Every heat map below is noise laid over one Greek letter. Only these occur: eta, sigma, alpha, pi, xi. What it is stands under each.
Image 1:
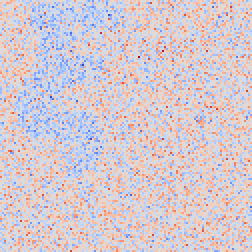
xi
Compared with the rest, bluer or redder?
bluer
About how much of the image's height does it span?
two thirds
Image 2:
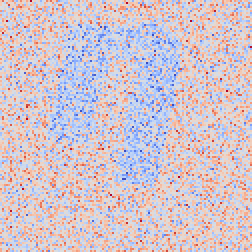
eta
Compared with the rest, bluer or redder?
bluer
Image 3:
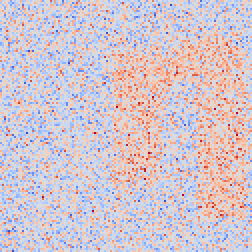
eta
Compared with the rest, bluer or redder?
redder
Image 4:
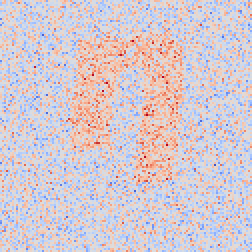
eta
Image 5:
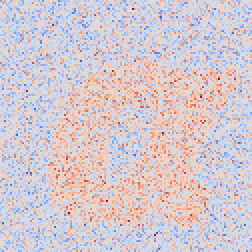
alpha
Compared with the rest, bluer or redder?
redder
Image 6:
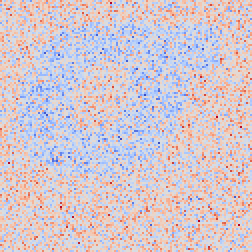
sigma
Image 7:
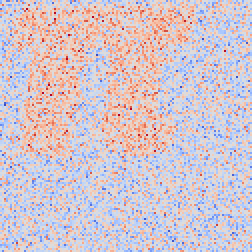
pi
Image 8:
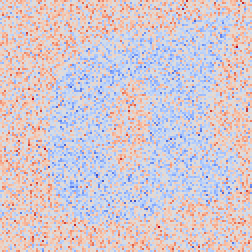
alpha
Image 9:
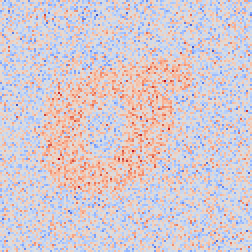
sigma
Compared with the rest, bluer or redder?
redder
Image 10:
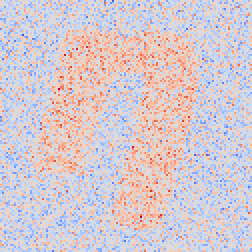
eta
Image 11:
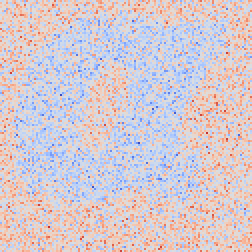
alpha
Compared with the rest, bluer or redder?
bluer
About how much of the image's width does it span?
nearly all
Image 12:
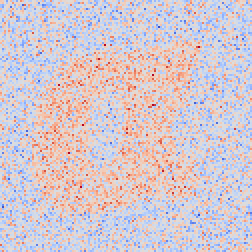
alpha
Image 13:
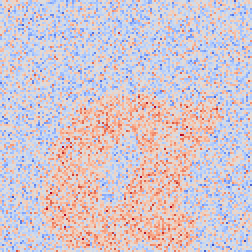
alpha
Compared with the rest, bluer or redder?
redder
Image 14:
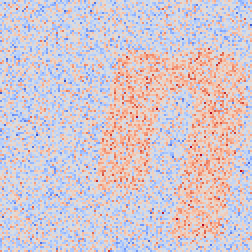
eta
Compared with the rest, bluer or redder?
redder
